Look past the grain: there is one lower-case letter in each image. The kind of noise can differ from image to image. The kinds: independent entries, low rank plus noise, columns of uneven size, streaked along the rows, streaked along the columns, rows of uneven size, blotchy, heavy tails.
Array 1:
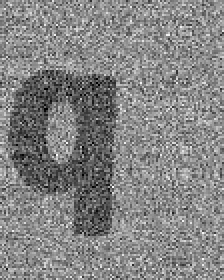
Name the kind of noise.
low rank plus noise
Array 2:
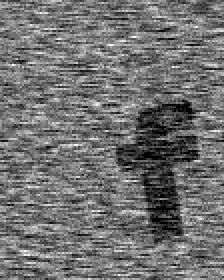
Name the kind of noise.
streaked along the rows
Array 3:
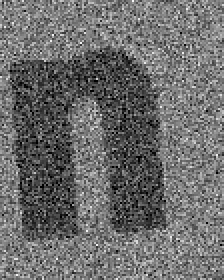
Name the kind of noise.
independent entries
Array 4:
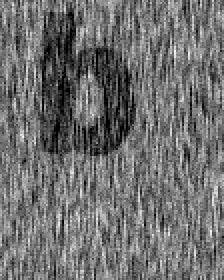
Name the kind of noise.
streaked along the columns
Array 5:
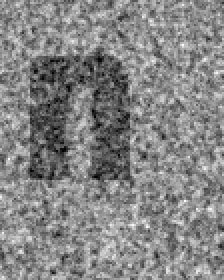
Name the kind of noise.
blotchy
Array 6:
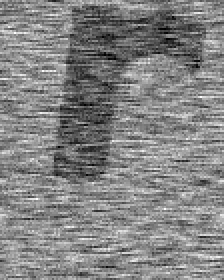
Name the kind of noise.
streaked along the rows
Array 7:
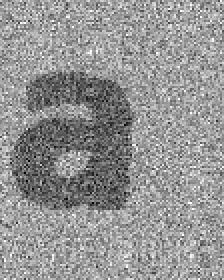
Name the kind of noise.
low rank plus noise
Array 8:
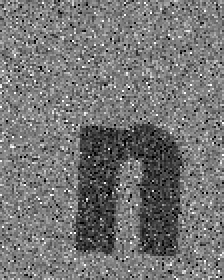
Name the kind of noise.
heavy tails
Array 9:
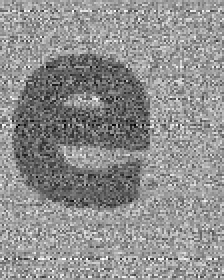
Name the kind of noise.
rows of uneven size
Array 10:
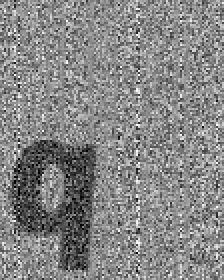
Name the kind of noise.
columns of uneven size
